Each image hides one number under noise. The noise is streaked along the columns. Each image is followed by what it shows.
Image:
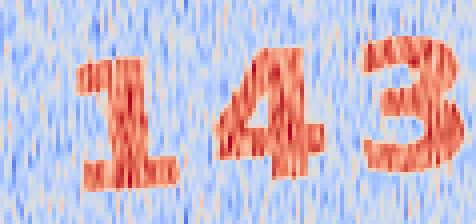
143
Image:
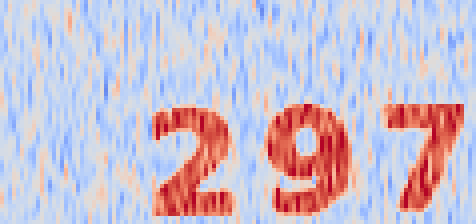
297
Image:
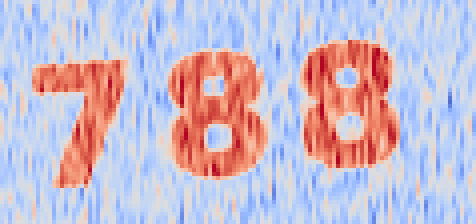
788
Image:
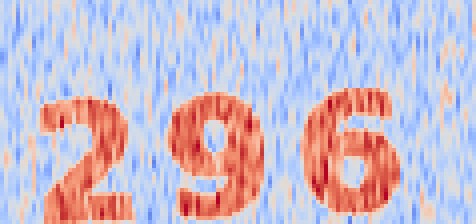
296
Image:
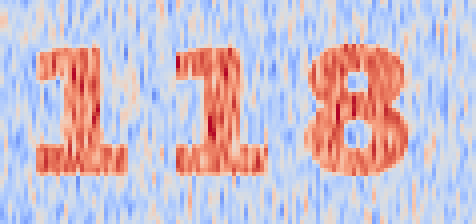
118
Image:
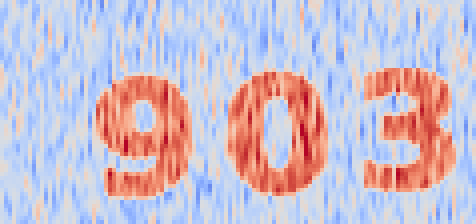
903
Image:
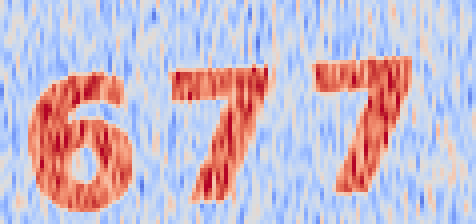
677
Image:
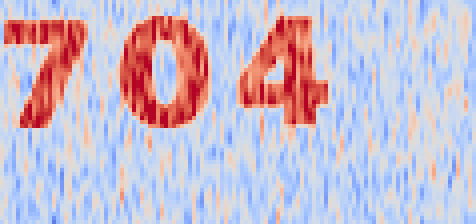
704
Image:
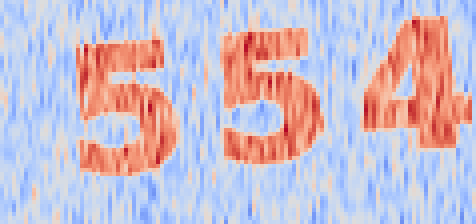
554
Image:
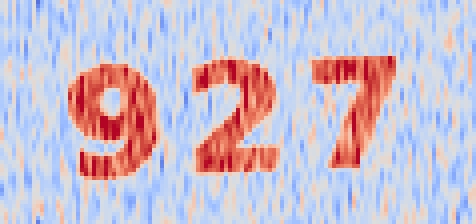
927
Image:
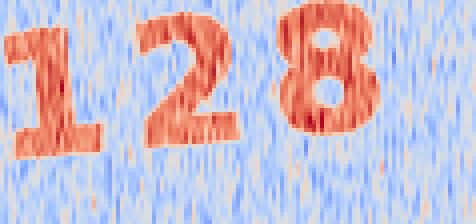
128
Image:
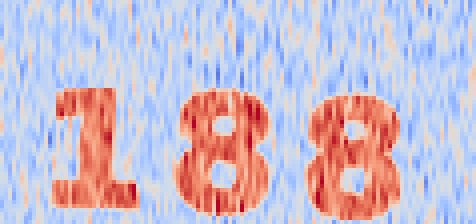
188
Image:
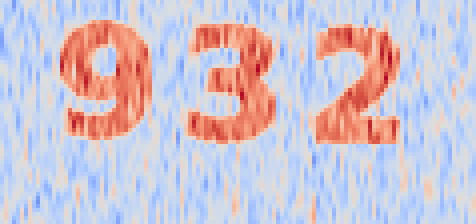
932
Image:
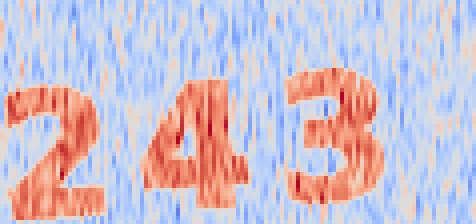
243
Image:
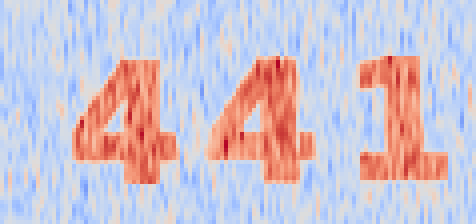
441
